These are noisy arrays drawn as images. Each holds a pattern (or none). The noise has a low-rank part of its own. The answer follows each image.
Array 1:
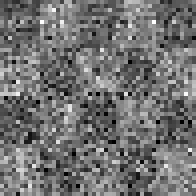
a checkerboard
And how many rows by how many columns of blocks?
4 by 5
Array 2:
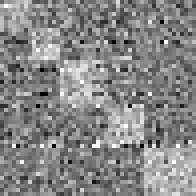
blocks along the diagonal
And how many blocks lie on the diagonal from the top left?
5
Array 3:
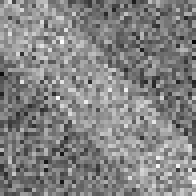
a diagonal band
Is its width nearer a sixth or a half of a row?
a half
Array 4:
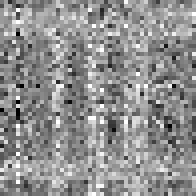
bands of rows crossing bands of columns
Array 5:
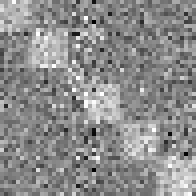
blocks along the diagonal
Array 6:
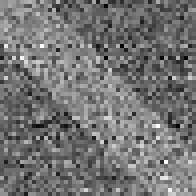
a diagonal band
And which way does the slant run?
top left to bottom right
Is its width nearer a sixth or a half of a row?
a half
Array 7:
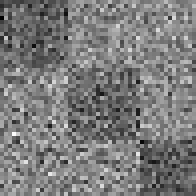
blocks along the diagonal
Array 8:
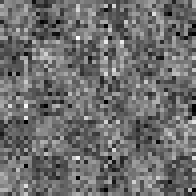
a checkerboard
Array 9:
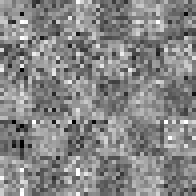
a checkerboard
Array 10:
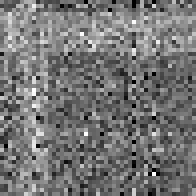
bands of rows crossing bands of columns
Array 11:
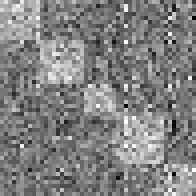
blocks along the diagonal
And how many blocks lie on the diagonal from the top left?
5
